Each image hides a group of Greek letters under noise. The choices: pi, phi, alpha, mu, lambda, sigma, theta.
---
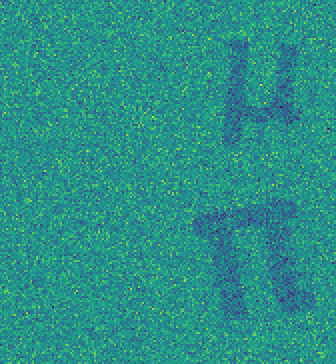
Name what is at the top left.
nothing
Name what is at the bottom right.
pi
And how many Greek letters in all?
2
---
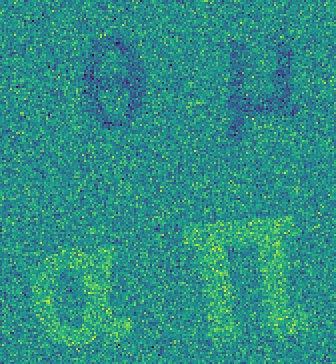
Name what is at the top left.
theta
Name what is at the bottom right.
pi
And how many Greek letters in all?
4
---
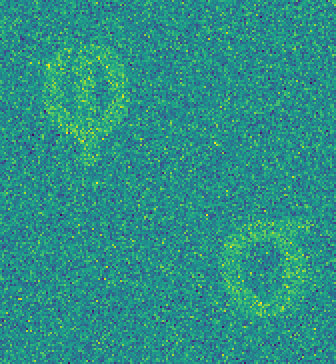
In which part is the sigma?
bottom right
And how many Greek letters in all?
2
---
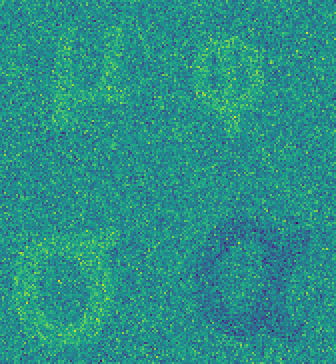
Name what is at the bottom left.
sigma
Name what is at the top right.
phi
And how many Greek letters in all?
4
